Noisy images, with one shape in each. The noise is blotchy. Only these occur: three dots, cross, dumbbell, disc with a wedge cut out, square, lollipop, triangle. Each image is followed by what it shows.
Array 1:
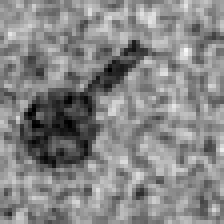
lollipop
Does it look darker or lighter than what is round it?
darker
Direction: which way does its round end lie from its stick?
down and left
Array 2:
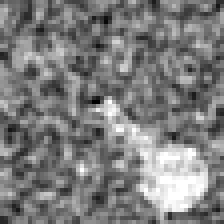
lollipop
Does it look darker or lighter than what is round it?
lighter
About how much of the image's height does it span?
half
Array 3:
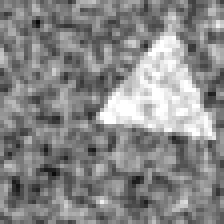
triangle
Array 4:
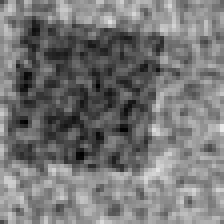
square
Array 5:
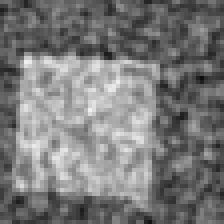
square
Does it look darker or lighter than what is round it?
lighter
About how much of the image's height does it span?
two thirds
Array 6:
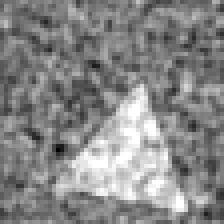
triangle
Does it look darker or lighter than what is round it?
lighter
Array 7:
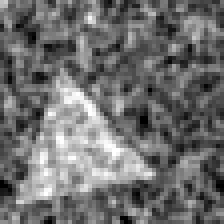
triangle
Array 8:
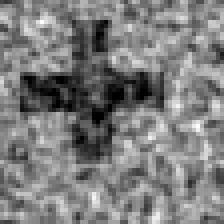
cross
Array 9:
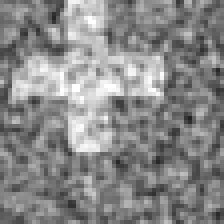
cross
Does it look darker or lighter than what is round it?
lighter
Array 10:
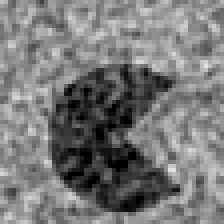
disc with a wedge cut out
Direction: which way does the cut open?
right
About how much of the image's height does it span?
two thirds
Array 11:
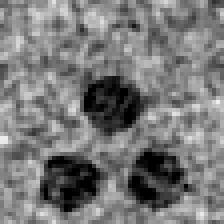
three dots
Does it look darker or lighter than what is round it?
darker
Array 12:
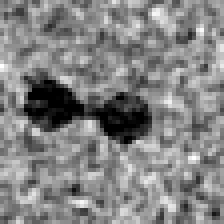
dumbbell
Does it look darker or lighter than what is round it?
darker
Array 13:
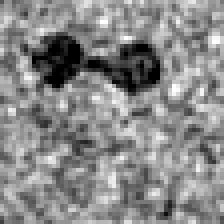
dumbbell
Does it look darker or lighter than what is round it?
darker
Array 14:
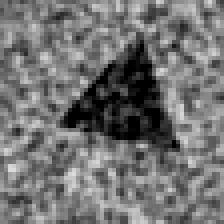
triangle
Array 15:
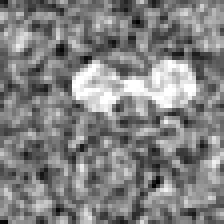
dumbbell
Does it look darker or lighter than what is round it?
lighter
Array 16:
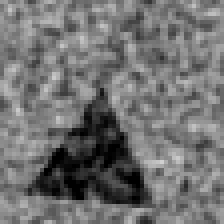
triangle
